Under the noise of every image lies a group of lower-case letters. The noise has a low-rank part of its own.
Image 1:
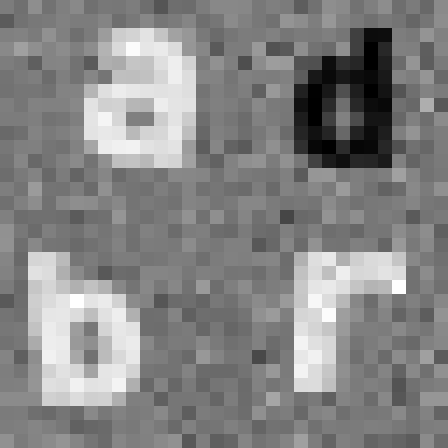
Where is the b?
bottom left
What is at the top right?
d
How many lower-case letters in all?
4
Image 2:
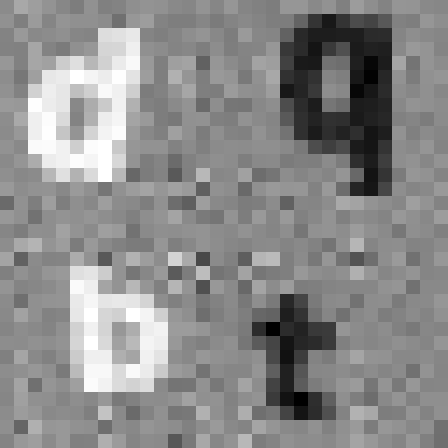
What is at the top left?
d
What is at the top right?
q
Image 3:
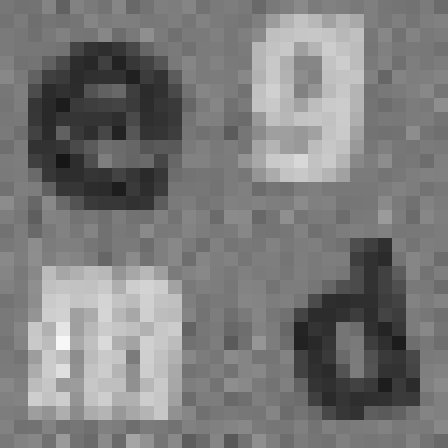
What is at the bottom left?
m
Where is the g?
top right
